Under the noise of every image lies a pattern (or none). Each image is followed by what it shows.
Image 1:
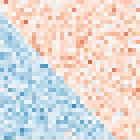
a sharp edge
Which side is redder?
top right
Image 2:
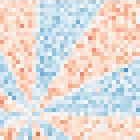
spokes from one point
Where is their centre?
bottom left
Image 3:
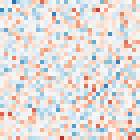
only noise
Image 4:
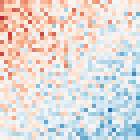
a smooth slope
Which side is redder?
top left
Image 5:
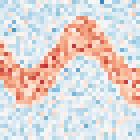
a wavy band
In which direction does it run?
left to right
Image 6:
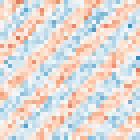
diagonal stripes
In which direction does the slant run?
bottom left to top right
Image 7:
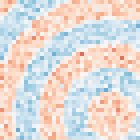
rings round one point
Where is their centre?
bottom right
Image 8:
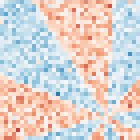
spokes from one point
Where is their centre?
bottom right
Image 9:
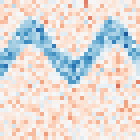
a wavy band
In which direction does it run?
left to right
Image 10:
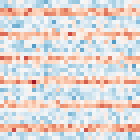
horizontal stripes
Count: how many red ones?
6
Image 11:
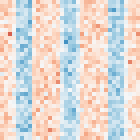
vertical stripes
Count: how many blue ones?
3
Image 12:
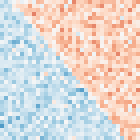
a sharp edge
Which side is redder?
top right
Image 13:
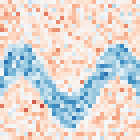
a wavy band
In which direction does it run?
left to right
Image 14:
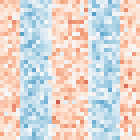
vertical stripes
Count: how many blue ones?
2
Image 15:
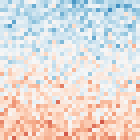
a smooth slope
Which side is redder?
bottom
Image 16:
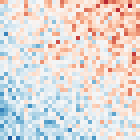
a smooth slope
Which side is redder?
top right
